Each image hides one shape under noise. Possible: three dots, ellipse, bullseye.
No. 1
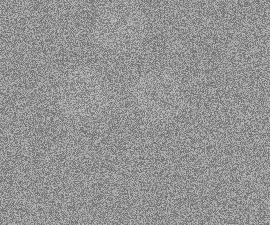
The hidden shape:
three dots
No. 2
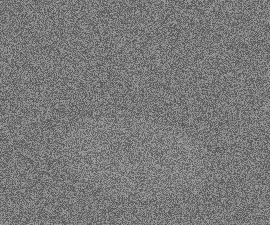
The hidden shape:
ellipse
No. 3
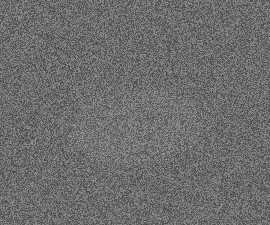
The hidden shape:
ellipse
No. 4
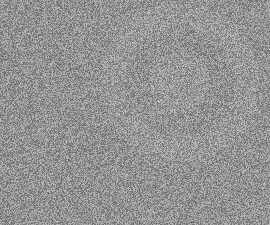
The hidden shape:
bullseye
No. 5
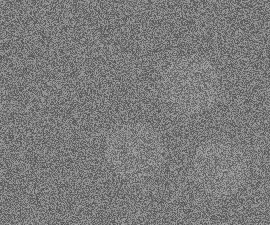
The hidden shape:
three dots
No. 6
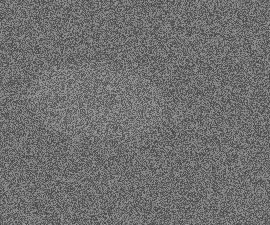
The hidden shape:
ellipse
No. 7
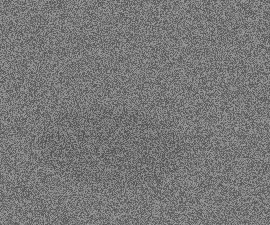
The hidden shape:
ellipse
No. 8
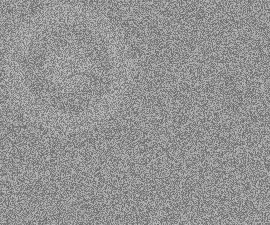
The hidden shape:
bullseye
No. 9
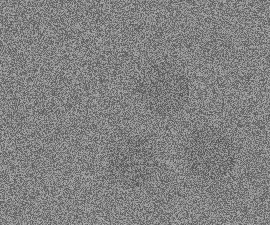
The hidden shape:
three dots
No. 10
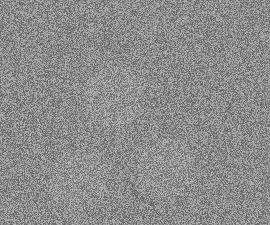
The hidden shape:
three dots
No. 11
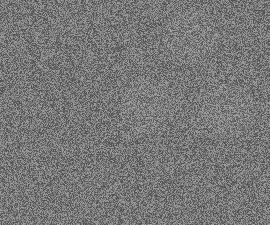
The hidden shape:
three dots
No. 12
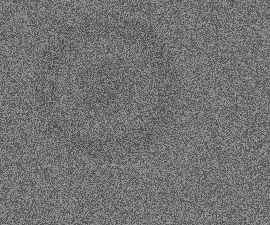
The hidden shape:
bullseye
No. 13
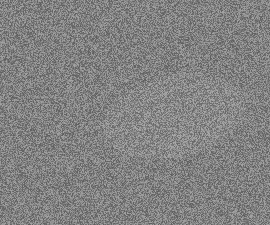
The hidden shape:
ellipse
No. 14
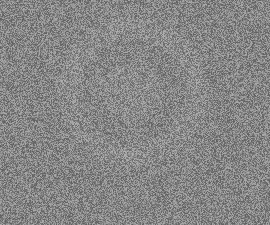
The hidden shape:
bullseye
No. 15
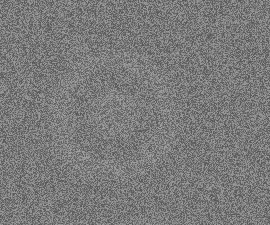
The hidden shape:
bullseye
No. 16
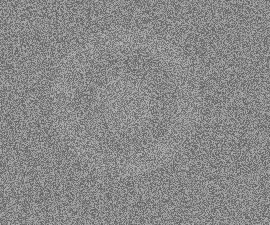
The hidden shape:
bullseye
